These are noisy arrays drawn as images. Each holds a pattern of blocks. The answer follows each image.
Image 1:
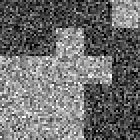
mirrored about the diagonal from the bottom left
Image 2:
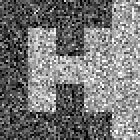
top and bottom mirror each other
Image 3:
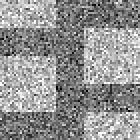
the same after a half turn
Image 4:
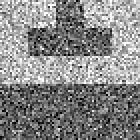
left and right mirror each other
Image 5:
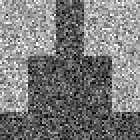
left and right mirror each other
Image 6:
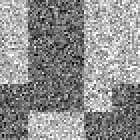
no symmetry
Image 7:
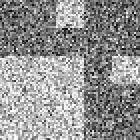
mirrored about the diagonal from the bottom left
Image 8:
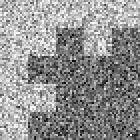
mirrored about the diagonal from the top left
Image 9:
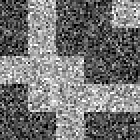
mirrored about the diagonal from the bottom left
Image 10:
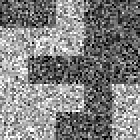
no symmetry
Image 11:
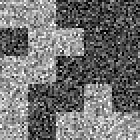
no symmetry
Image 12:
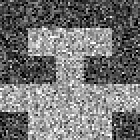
left and right mirror each other
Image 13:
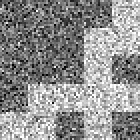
mirrored about the diagonal from the top left
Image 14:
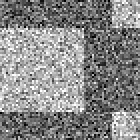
top and bottom mirror each other
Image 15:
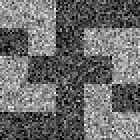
the same after a half turn
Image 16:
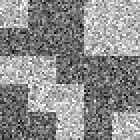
mirrored about the diagonal from the bottom left
